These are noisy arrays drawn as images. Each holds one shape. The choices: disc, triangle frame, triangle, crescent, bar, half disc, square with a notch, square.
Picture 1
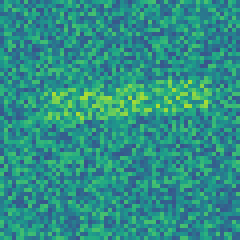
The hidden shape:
bar
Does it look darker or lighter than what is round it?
lighter
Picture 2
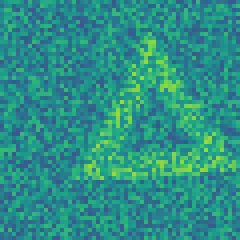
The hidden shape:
triangle frame
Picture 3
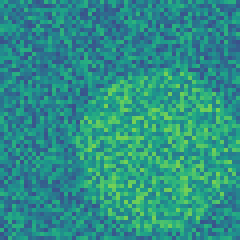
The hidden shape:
disc
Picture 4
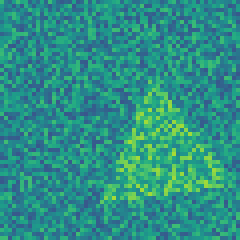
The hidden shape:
triangle
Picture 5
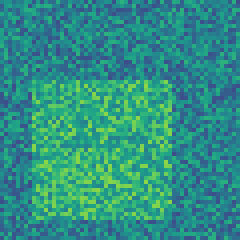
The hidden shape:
square
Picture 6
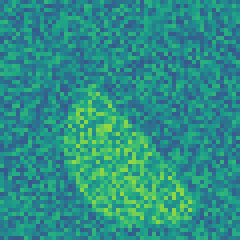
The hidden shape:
half disc
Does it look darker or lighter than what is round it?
lighter
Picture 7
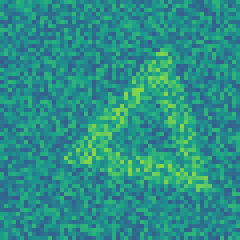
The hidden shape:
triangle frame
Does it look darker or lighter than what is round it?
lighter
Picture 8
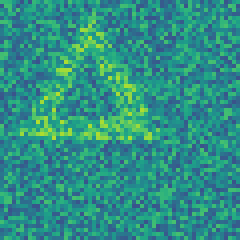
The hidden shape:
triangle frame
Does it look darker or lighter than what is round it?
lighter
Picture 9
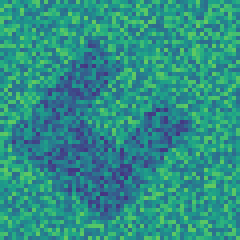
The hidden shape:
square with a notch
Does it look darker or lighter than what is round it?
darker
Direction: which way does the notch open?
up and right
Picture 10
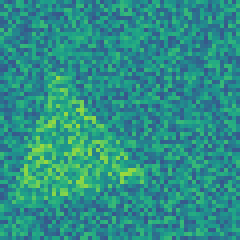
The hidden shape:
triangle
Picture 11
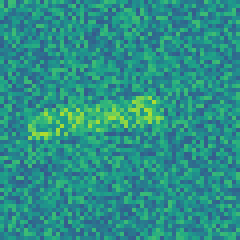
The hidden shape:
bar
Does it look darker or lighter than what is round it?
lighter
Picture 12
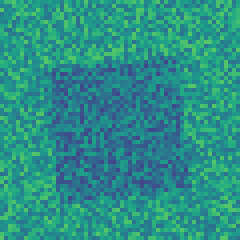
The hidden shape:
square
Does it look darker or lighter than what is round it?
darker
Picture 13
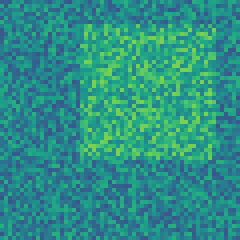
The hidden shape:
square
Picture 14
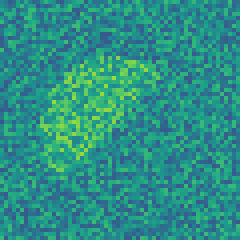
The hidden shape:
half disc
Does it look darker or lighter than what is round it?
lighter
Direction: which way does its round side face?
up and left
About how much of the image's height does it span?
half
